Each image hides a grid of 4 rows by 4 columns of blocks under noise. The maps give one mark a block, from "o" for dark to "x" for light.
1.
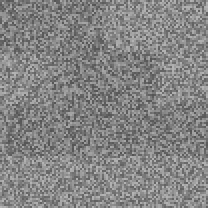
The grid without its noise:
o o x x
x o o x
o o o o
x x x x
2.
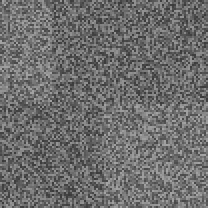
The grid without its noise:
x o o o
x o o o
o o x x
o o x x
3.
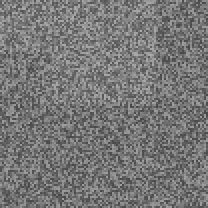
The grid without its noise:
x x x o
o x x o
o o o o
o o o o
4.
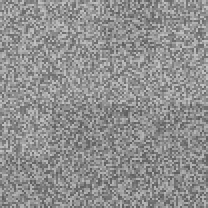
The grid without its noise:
x x o x
x x x x
x o o o
o o o o
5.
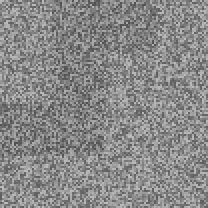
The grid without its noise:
x o o x
x o x x
o o x x
x x x x
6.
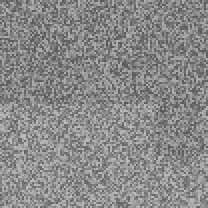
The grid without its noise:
o o o o
o o o o
x x x o
x x x x
